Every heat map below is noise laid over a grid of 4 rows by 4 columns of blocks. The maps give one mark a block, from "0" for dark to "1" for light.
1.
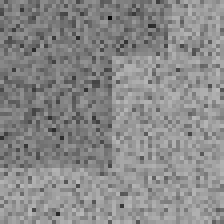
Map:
0 0 0 1
0 0 1 1
0 0 1 1
1 1 1 1
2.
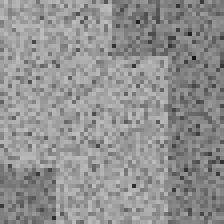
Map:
1 1 0 0
1 1 1 0
1 1 1 0
0 1 1 0
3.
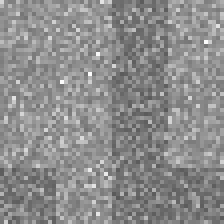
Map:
1 1 0 1
1 1 0 1
1 1 0 1
0 1 0 0
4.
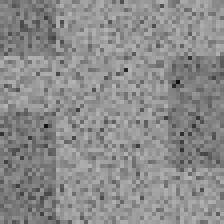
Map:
0 1 1 1
1 1 1 0
0 1 1 0
0 1 1 1
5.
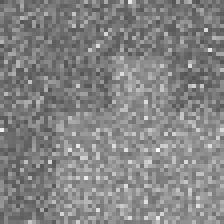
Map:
0 0 0 0
0 0 1 0
0 1 1 1
0 1 1 1
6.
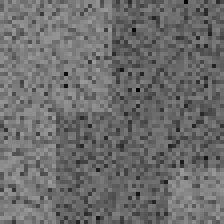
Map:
1 1 0 0
1 1 0 0
1 0 0 0
1 0 0 1
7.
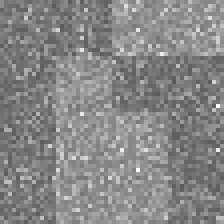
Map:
0 0 1 1
0 1 0 0
0 1 1 0
0 1 1 0
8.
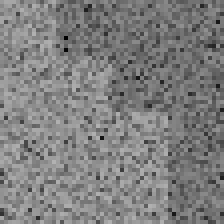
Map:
1 0 0 0
1 1 0 0
1 1 1 0
1 1 1 0
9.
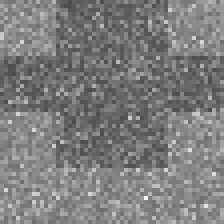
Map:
1 0 0 1
0 0 0 0
1 0 0 1
1 1 1 1
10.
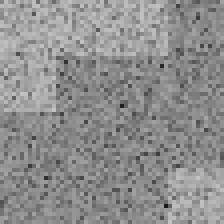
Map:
1 1 1 0
1 0 0 0
0 0 0 0
0 0 0 1
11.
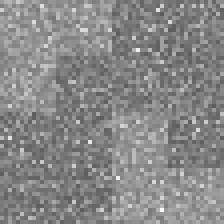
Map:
1 1 0 0
1 0 0 0
0 0 1 0
0 0 1 1
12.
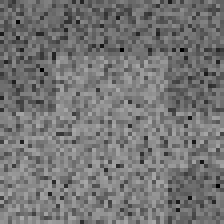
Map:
0 0 0 0
0 1 1 0
1 1 1 1
1 1 1 0
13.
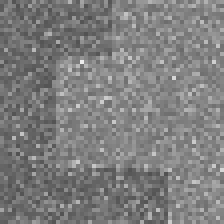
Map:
0 0 1 1
0 1 1 1
0 1 1 1
0 0 0 1
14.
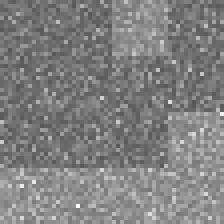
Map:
0 0 1 0
0 0 0 0
0 0 0 1
1 1 1 1
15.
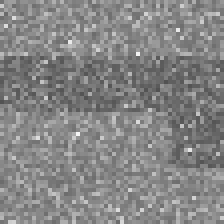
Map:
1 1 1 1
0 0 0 0
1 1 1 0
1 1 1 1
